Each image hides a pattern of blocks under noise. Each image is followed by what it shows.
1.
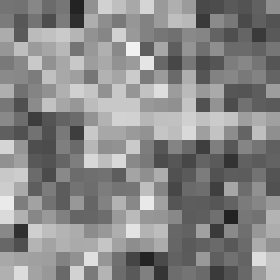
no symmetry
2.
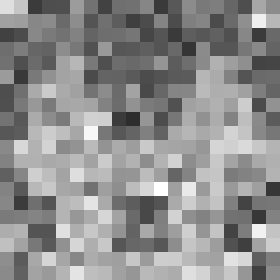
left and right mirror each other
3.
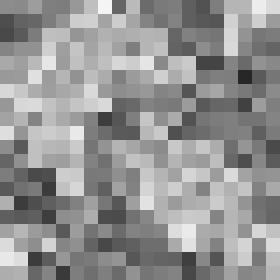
mirrored about the diagonal from the top left
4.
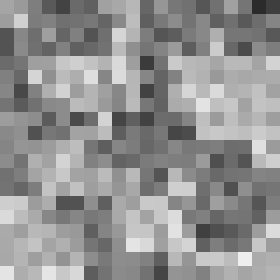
no symmetry
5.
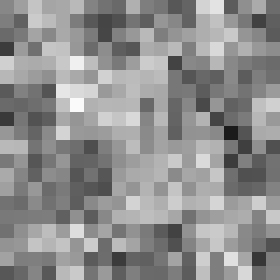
the same after a half turn
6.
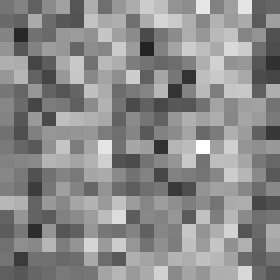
top and bottom mirror each other
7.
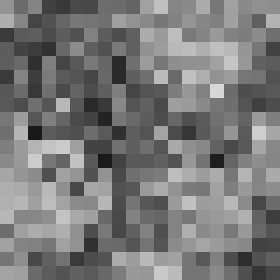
mirrored about the diagonal from the top left
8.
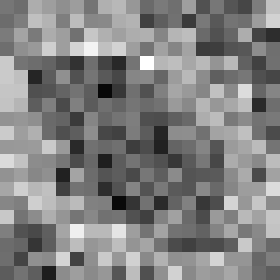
mirrored about the diagonal from the bottom left
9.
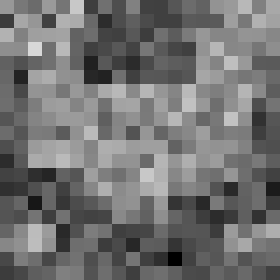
left and right mirror each other
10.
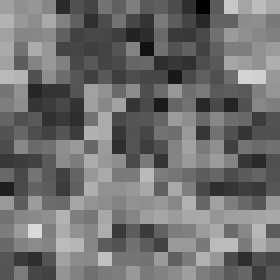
left and right mirror each other
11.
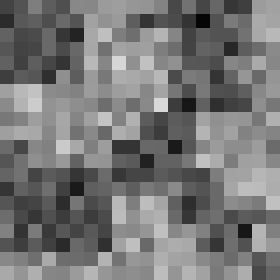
mirrored about the diagonal from the top left
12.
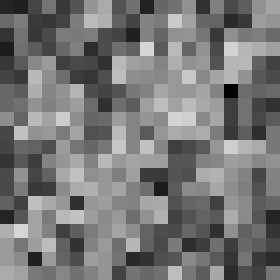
the same after a half turn
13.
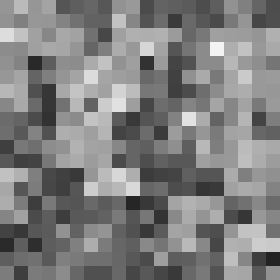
no symmetry
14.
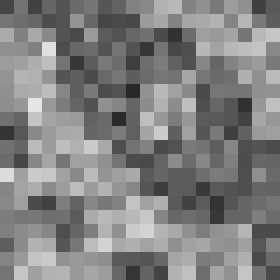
mirrored about the diagonal from the bottom left
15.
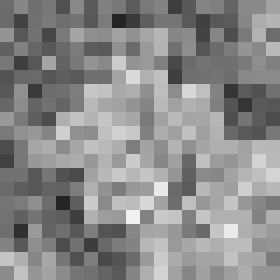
mirrored about the diagonal from the top left
